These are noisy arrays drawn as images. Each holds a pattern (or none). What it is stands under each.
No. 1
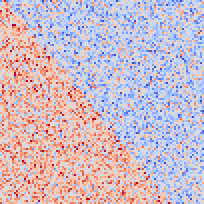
a sharp edge
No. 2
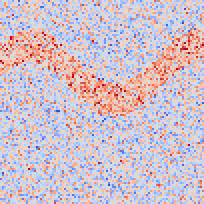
a wavy band
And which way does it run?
left to right
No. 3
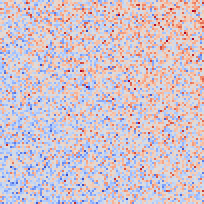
a smooth slope
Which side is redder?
top right
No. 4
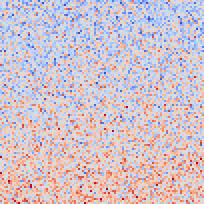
a smooth slope
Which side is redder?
bottom
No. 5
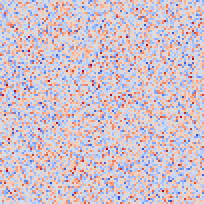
only noise
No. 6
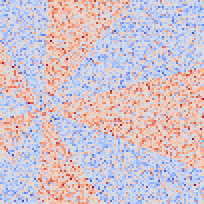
spokes from one point
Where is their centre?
middle left
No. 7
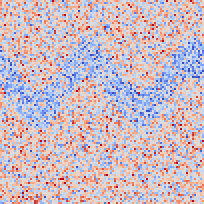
a wavy band
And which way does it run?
left to right
